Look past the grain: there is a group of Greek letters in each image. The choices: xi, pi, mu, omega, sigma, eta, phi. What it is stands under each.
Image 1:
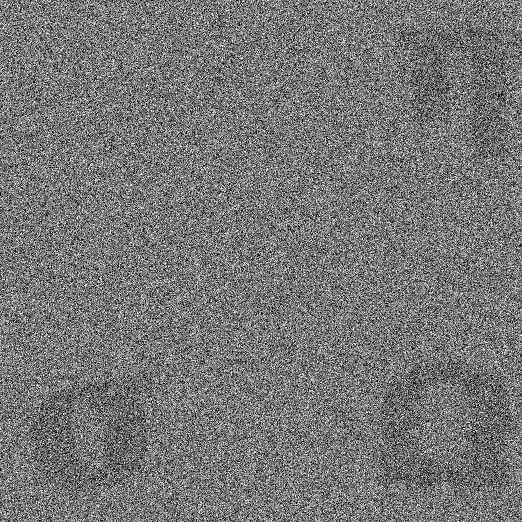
top right: eta; bottom left: sigma; bottom right: omega
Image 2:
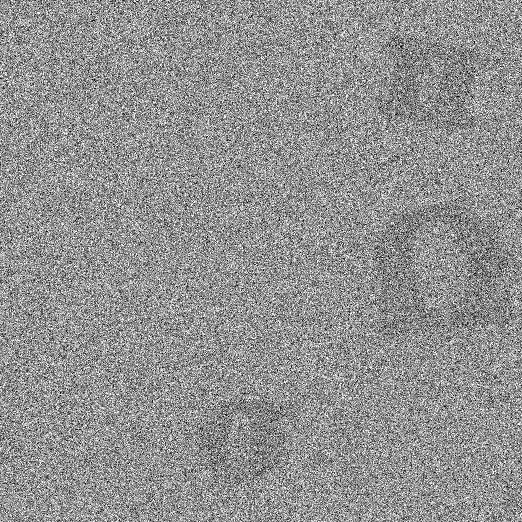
top right: pi; middle right: omega; bottom middle: sigma
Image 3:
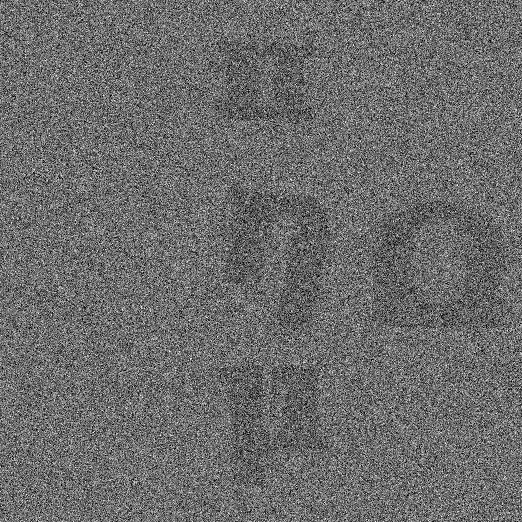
top middle: pi; centre: eta; middle right: omega; bottom middle: mu
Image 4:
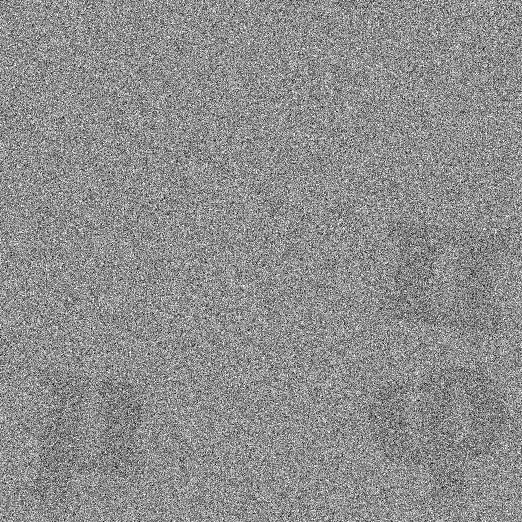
middle right: pi; bottom left: mu; bottom right: phi
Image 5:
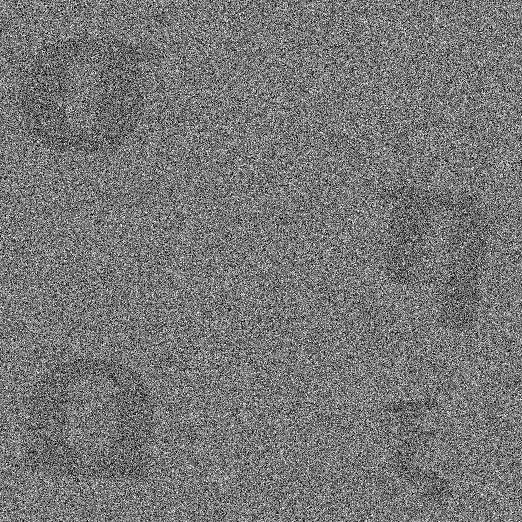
top left: sigma; middle right: eta; bottom left: omega; bottom right: xi
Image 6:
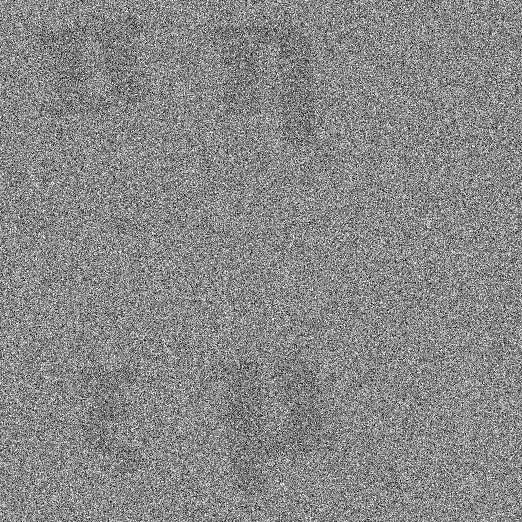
top left: pi; top middle: eta; bottom left: xi; bottom middle: mu
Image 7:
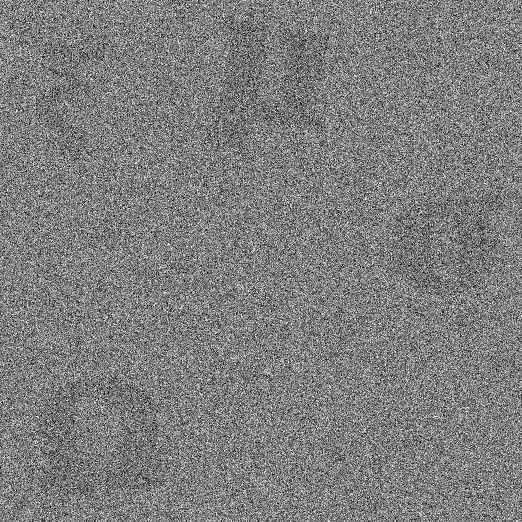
top left: xi; top middle: mu; middle right: sigma; bottom left: omega
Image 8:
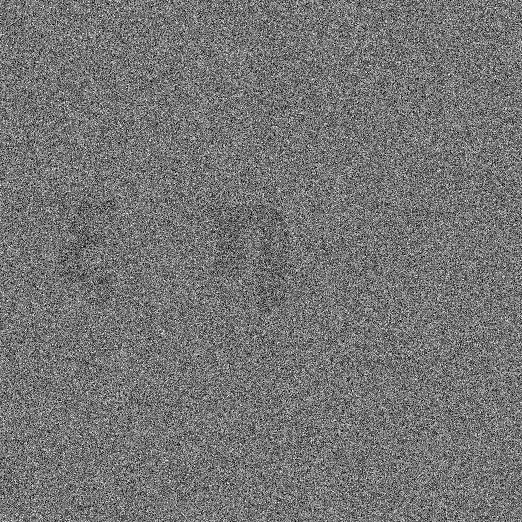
middle left: xi; centre: eta
